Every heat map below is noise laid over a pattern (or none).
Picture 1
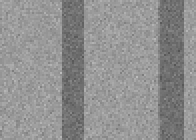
bands of columns
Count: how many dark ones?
2
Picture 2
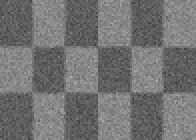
a checkerboard
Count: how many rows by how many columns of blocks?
3 by 6
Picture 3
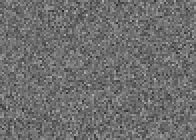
only noise
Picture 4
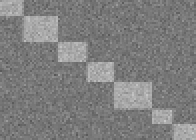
blocks along the diagonal
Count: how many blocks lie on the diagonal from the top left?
7
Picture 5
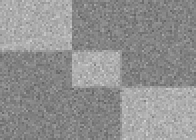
blocks along the diagonal
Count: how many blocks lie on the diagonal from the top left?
3
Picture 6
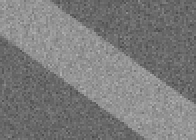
a diagonal band
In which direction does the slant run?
top left to bottom right
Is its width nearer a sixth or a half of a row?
a half
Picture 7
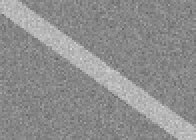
a diagonal band
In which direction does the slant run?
top left to bottom right
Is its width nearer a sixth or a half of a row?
a sixth
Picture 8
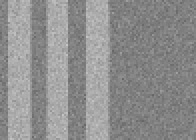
bands of columns
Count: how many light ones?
3
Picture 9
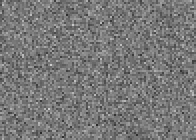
only noise
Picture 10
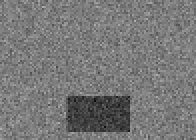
one block
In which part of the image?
bottom middle
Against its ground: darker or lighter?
darker
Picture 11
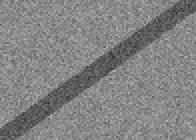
a diagonal band
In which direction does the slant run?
bottom left to top right
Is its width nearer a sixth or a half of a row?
a sixth
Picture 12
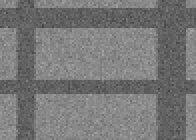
bands of rows crossing bands of columns
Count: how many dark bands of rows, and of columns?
2 and 2
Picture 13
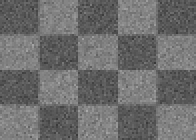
a checkerboard
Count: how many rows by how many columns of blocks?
4 by 5
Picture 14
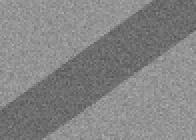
a diagonal band
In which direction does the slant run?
bottom left to top right
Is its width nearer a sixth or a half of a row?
a half
